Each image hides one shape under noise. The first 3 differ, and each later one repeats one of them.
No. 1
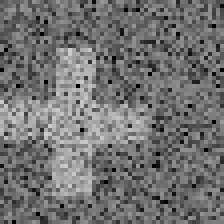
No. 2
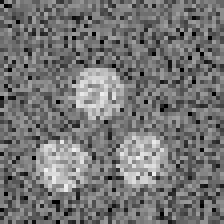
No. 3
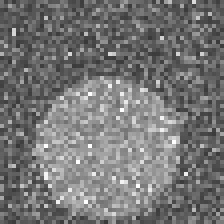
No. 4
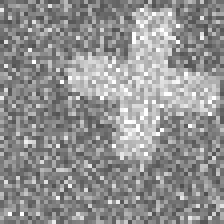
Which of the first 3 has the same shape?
1
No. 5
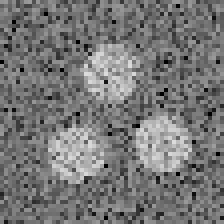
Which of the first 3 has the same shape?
2
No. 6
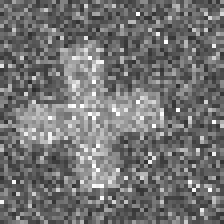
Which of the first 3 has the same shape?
1
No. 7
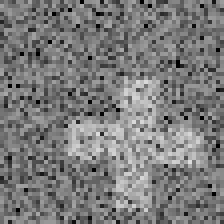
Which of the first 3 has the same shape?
1
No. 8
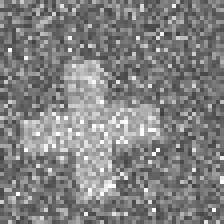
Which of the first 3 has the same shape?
1
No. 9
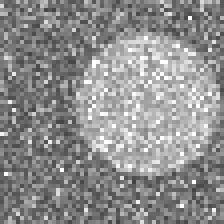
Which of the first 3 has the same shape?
3
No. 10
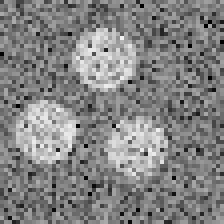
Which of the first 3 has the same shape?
2
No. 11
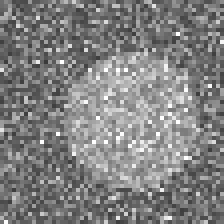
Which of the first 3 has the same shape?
3
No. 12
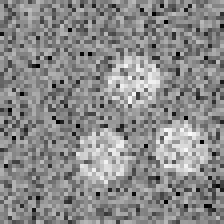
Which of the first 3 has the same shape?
2
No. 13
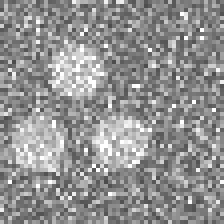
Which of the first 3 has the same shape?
2
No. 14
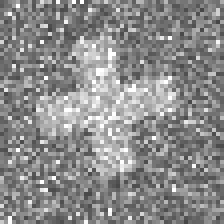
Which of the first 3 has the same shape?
1
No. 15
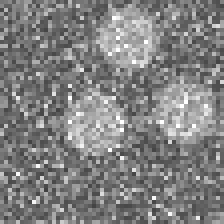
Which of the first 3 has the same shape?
2
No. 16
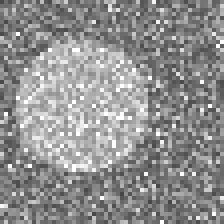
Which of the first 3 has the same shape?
3
